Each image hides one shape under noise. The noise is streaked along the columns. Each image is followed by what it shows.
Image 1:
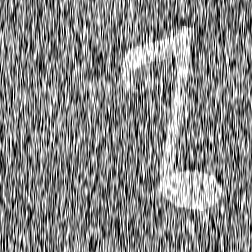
musical note
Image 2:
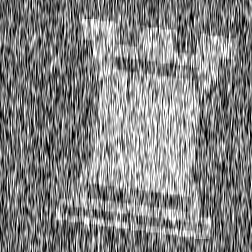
chess rook
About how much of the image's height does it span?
nearly all
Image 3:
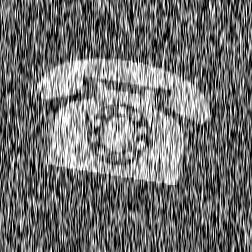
telephone
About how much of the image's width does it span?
two thirds
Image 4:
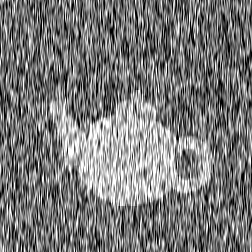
teapot
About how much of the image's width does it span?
two thirds
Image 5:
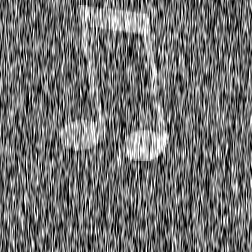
pair of musical notes
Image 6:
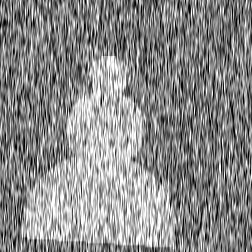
chess pawn
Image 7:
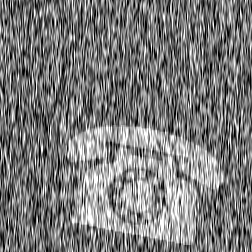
telephone
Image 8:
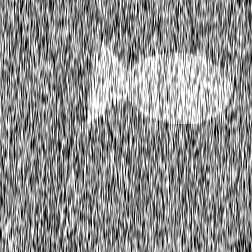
fish
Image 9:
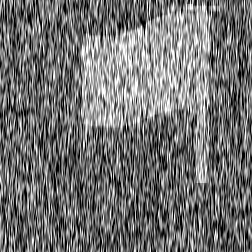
flag
